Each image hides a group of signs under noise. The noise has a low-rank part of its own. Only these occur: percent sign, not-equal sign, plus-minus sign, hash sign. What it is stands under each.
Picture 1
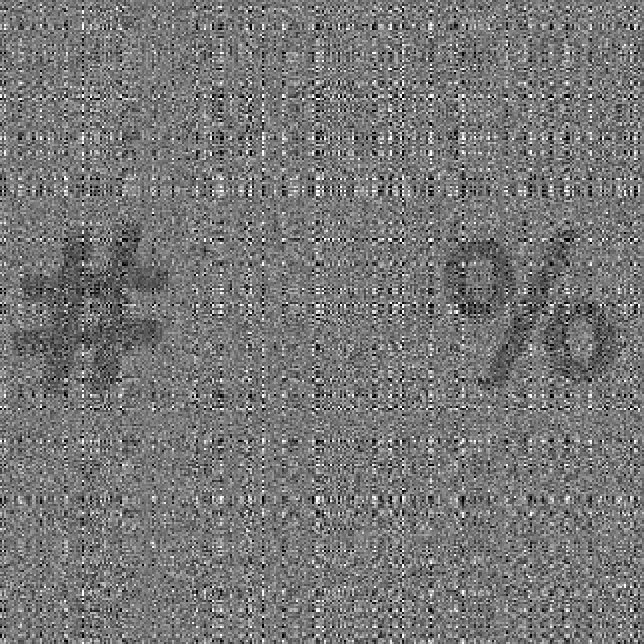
middle left: dark hash sign; middle right: dark percent sign
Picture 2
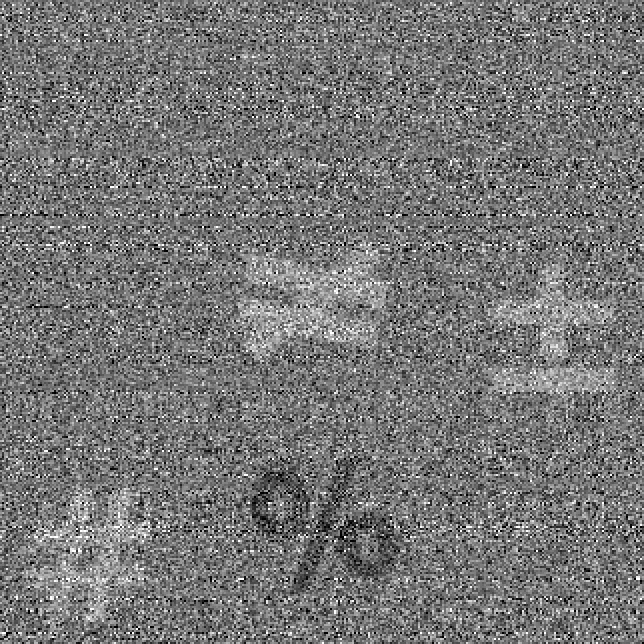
centre: light not-equal sign; middle right: light plus-minus sign; bottom left: light hash sign; bottom middle: dark percent sign
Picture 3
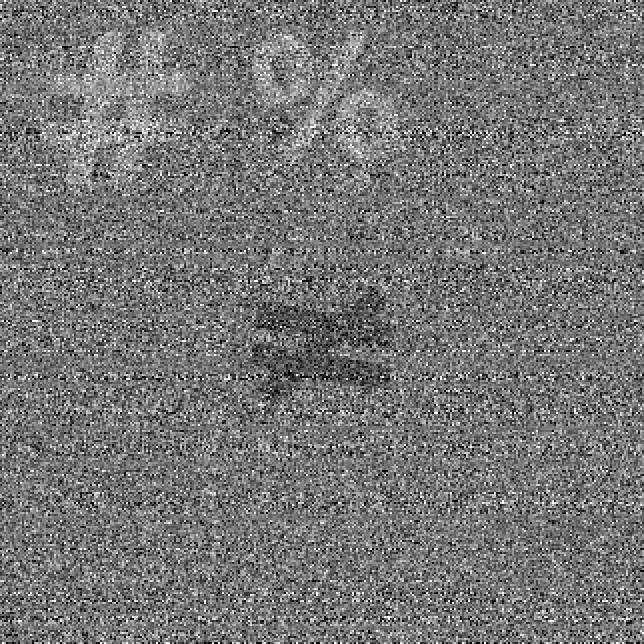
top left: light hash sign; top middle: light percent sign; centre: dark not-equal sign
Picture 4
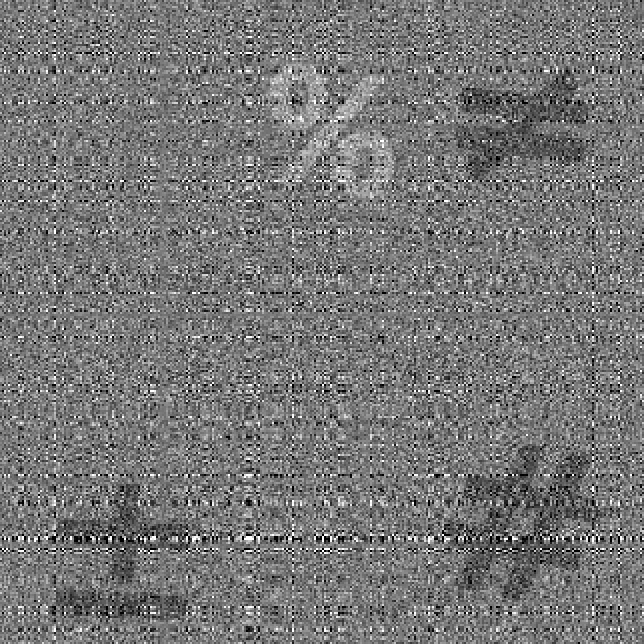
top middle: light percent sign; top right: dark not-equal sign; bottom left: dark plus-minus sign; bottom right: dark hash sign
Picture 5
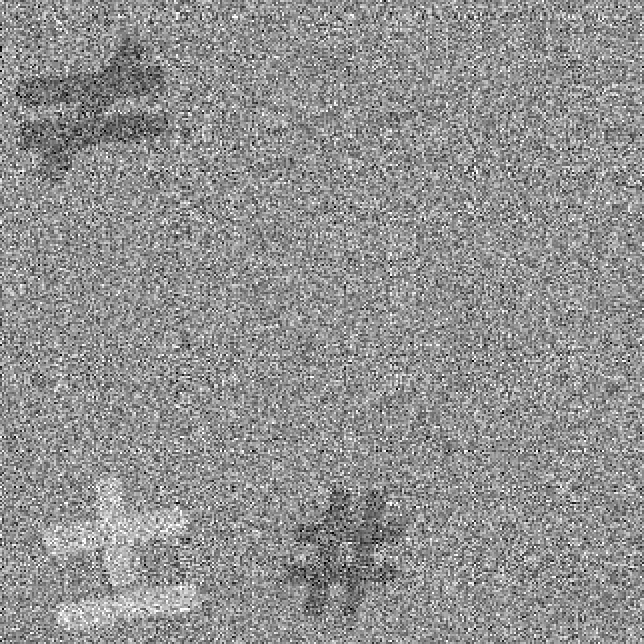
top left: dark not-equal sign; bottom left: light plus-minus sign; bottom middle: dark hash sign
